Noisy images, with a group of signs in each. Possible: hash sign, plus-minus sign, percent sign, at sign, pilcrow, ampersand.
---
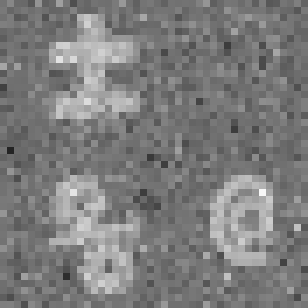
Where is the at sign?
bottom right
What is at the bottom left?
percent sign
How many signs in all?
3
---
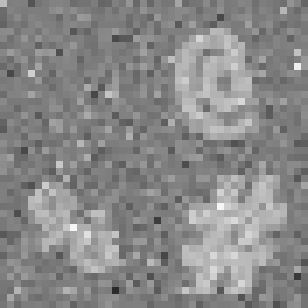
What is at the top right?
at sign
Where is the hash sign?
bottom right
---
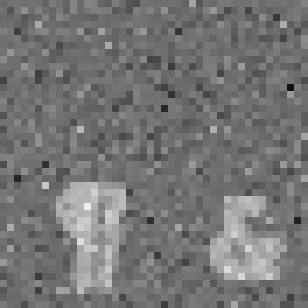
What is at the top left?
nothing
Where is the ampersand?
bottom right
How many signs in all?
2
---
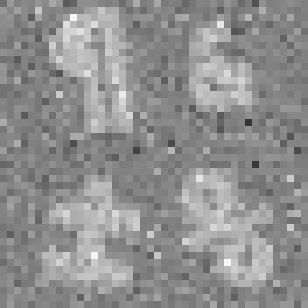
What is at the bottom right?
percent sign
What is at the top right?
ampersand
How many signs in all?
4
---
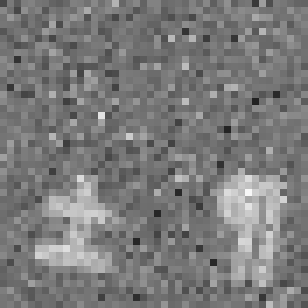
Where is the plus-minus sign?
bottom left
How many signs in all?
2
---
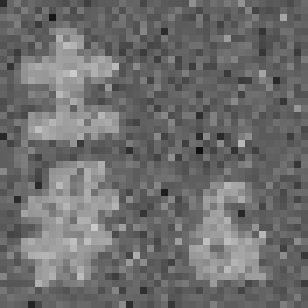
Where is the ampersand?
bottom right
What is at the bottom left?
hash sign
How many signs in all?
3
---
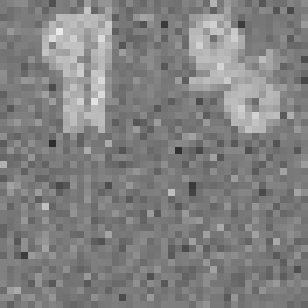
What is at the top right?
percent sign
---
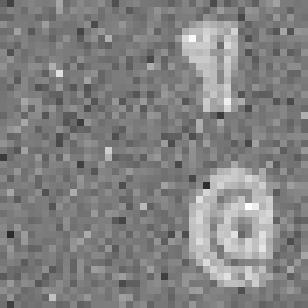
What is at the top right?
pilcrow
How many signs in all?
2
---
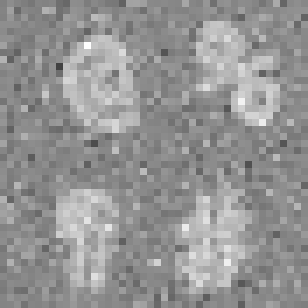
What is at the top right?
percent sign
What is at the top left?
at sign
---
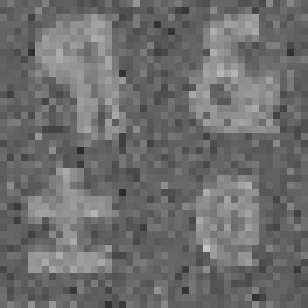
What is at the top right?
ampersand
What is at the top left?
pilcrow
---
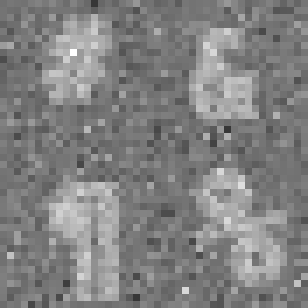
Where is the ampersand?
top right
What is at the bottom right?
percent sign
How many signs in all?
4
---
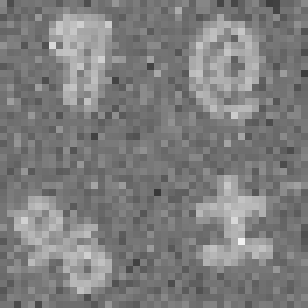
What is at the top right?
at sign
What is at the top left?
pilcrow
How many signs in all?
4
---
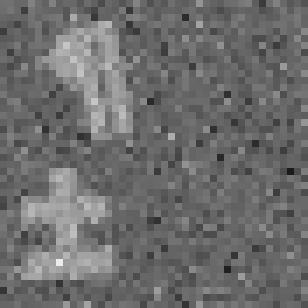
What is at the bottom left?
plus-minus sign
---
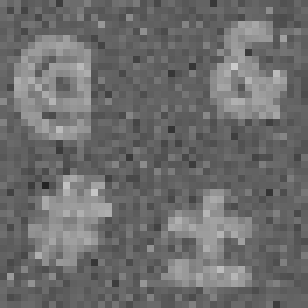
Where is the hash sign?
bottom left
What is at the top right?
ampersand
